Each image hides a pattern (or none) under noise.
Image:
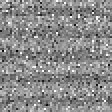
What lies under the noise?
horizontal stripes
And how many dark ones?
5
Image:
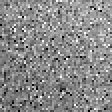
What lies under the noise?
a smooth slope
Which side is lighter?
top right
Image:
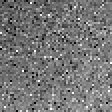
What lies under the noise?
a smooth slope
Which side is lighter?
bottom right
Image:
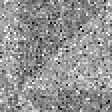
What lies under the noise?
spokes from one point
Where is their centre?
bottom left
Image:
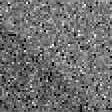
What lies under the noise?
a sharp edge
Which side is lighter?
top right
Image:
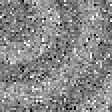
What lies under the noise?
rings round one point
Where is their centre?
top left
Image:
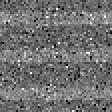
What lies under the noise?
horizontal stripes
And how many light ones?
3
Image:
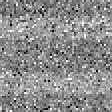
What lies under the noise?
horizontal stripes
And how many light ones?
2
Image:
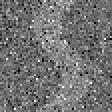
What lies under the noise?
a wavy band
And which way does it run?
top to bottom
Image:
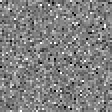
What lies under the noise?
only noise
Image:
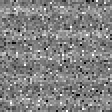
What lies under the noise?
horizontal stripes
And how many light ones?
5
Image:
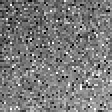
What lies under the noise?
a smooth slope
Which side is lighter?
bottom right
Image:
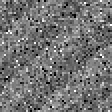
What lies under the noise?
diagonal stripes
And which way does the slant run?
bottom left to top right
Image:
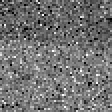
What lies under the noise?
a sharp edge
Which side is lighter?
bottom
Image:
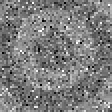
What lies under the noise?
rings round one point
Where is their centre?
centre
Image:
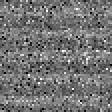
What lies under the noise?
horizontal stripes
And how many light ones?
5
